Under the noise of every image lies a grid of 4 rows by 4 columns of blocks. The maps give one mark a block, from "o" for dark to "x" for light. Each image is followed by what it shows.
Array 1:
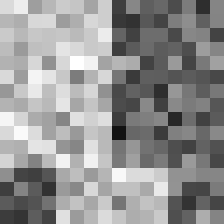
xxoo
xxoo
xxoo
oxxo
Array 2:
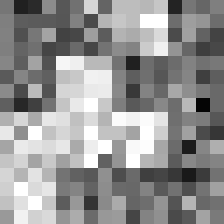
ooxo
oxoo
xxxo
xooo
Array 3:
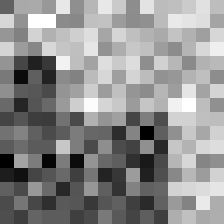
xxxx
oxxx
ooox
ooox
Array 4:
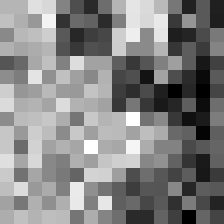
xoxo
xxoo
xxxo
xxoo
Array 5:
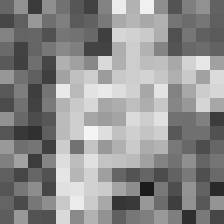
ooxo
oxxx
oxxo
oxoo
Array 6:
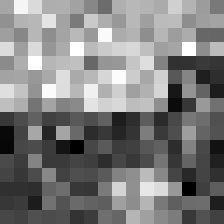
xxxx
xxxo
oooo
ooxo
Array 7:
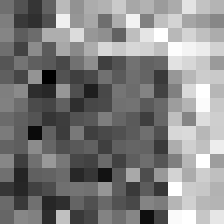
oxxx
ooox
ooox
ooox
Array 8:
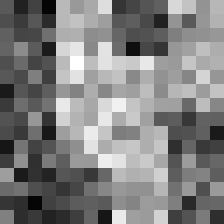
oxox
oxxx
oxxo
ooxo
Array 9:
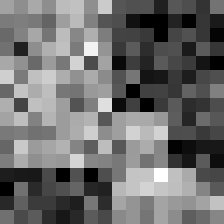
xxoo
xxoo
xxxo
ooxx
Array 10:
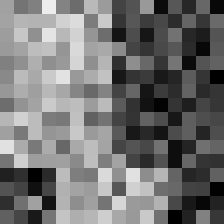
xxoo
xxoo
xxoo
oxxo
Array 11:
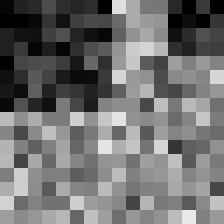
ooxo
ooxx
xxxx
xxxx
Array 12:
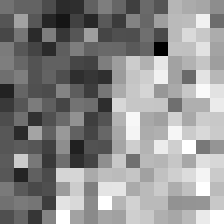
ooox
ooxx
ooxx
oxxx
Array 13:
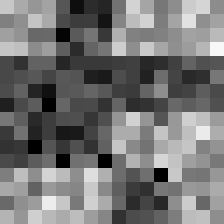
xoxx
oooo
ooxx
xxox
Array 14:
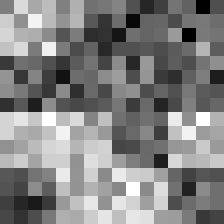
xooo
oooo
xxox
oxxo
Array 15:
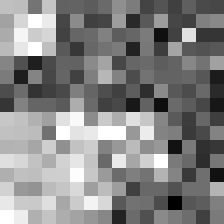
xooo
oooo
xxxo
xxoo
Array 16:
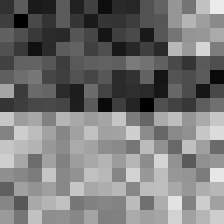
ooox
oooo
xxxx
xxxx
